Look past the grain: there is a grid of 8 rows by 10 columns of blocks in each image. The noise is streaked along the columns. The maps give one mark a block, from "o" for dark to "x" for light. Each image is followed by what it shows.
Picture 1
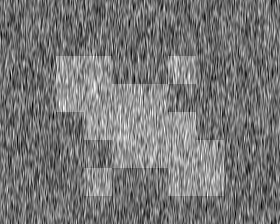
o o o o o o o o o o
o o o o o o o o o o
o o x x o o x o o o
o o x x x x o o o o
o o o x x x x o o o
o o o o x x x x o o
o o o x o o x x o o
o o o o o o o o o o
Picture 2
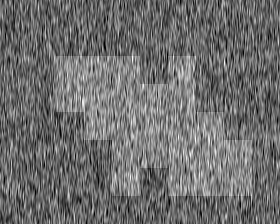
o o o o o o o o o o
o o o o o o o o o o
o o x x x o x o o o
o o x x x x x o o o
o o o x x x x x o o
o o o o x x x x x o
o o o o x o x x x o
o o o o o o o o o o
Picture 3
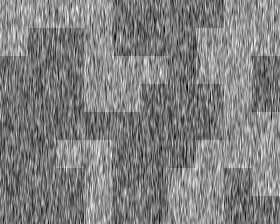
x x x x o o o o x x
x o o x o o o x x x
o o o x x x o x x o
o o o x x o o o x o
o o o o o o o o x x
o o x x o o o x x x
o o o x o o x x o x
o o o x o o x x o o
